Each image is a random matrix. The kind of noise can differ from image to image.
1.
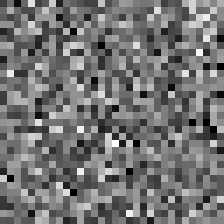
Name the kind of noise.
independent entries
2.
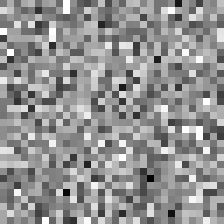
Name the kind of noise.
independent entries
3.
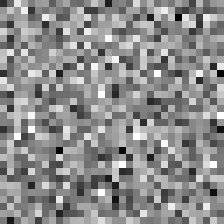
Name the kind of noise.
independent entries
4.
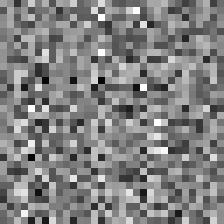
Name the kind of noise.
low rank plus noise
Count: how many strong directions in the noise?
two
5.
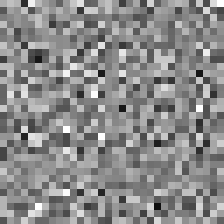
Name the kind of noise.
low rank plus noise
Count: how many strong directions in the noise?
one
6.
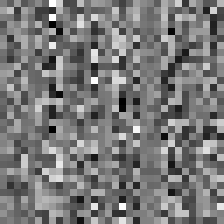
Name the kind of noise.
columns of uneven size
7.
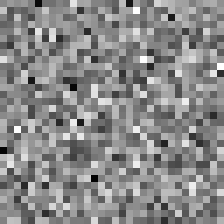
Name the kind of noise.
independent entries
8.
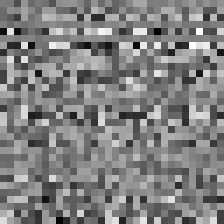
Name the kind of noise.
rows of uneven size
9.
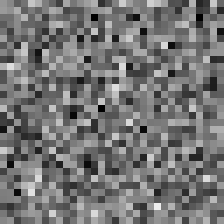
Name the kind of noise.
independent entries
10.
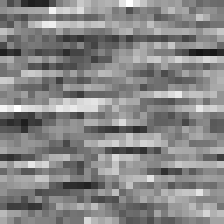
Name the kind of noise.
streaked along the rows
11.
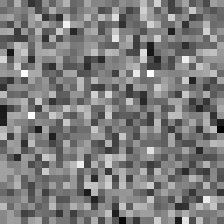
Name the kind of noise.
independent entries
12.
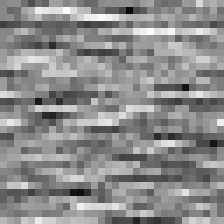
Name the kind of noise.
streaked along the rows
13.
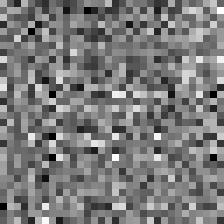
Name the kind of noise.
low rank plus noise
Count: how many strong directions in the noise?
three or four
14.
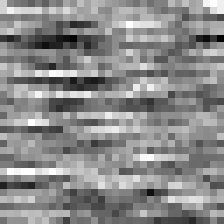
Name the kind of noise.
streaked along the rows
